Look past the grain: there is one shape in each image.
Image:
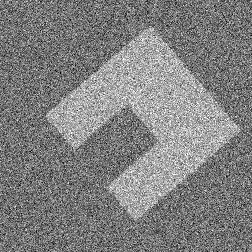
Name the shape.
square with a notch
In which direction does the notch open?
down and left
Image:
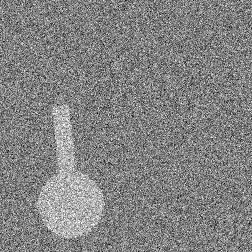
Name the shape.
lollipop
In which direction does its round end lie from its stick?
down
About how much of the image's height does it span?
half
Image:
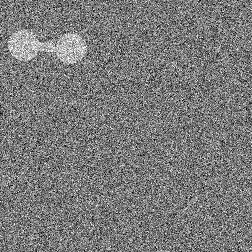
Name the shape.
dumbbell
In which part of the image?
top left
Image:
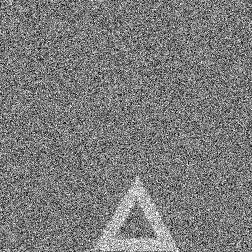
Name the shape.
triangle frame
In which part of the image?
bottom middle
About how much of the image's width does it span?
a third
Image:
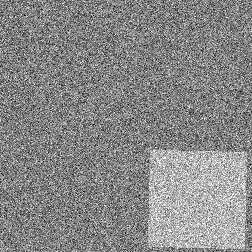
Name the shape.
square
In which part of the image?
bottom right
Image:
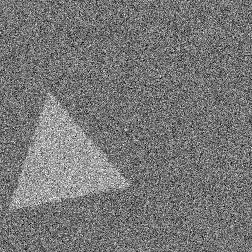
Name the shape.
triangle
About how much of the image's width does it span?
half
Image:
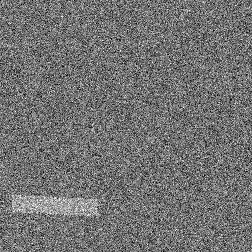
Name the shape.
bar
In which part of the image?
bottom left
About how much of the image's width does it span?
a third
